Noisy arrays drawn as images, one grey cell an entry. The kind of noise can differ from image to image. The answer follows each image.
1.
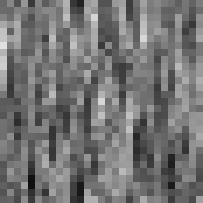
streaked along the columns
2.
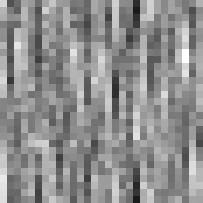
streaked along the columns
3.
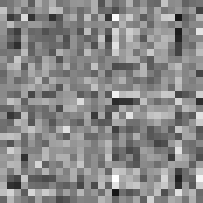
low rank plus noise
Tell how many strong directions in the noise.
one
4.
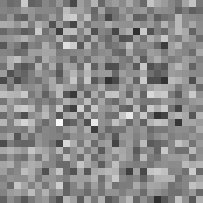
low rank plus noise
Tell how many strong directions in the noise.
one
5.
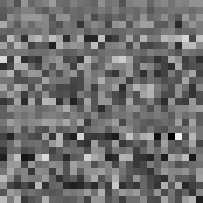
rows of uneven size
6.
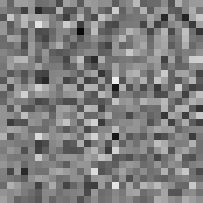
low rank plus noise
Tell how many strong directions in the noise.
two
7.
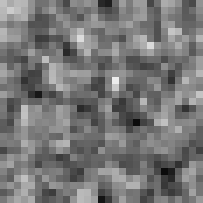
blotchy
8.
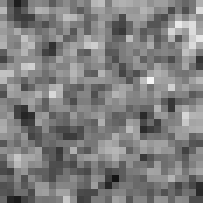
blotchy
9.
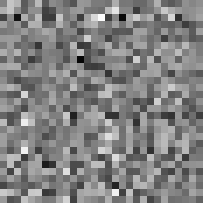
low rank plus noise
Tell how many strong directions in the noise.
three or four
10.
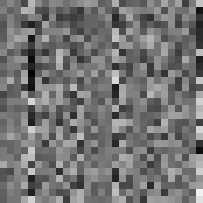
columns of uneven size
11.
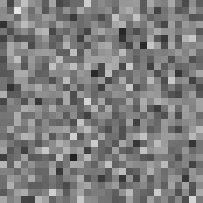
independent entries
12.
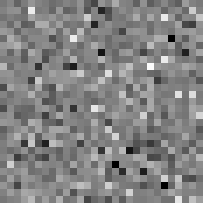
heavy tails
